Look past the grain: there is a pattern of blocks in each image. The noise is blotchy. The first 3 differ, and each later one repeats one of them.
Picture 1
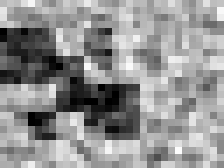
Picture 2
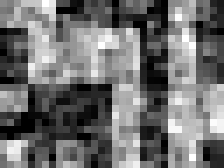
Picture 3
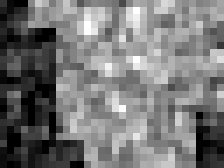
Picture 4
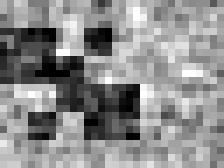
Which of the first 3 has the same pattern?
1
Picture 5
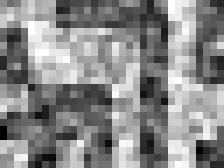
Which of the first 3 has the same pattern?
2
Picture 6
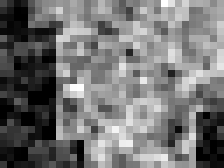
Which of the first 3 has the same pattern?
3
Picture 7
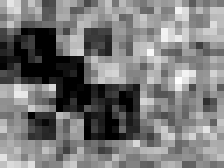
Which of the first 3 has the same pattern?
1
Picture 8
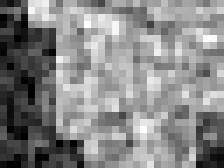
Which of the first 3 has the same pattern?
3
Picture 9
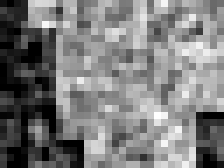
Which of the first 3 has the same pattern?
3
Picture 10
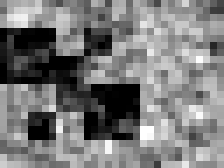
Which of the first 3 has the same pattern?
1
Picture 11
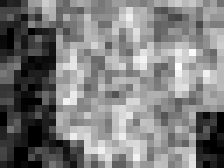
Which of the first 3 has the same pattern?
3
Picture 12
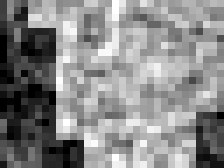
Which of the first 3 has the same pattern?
3
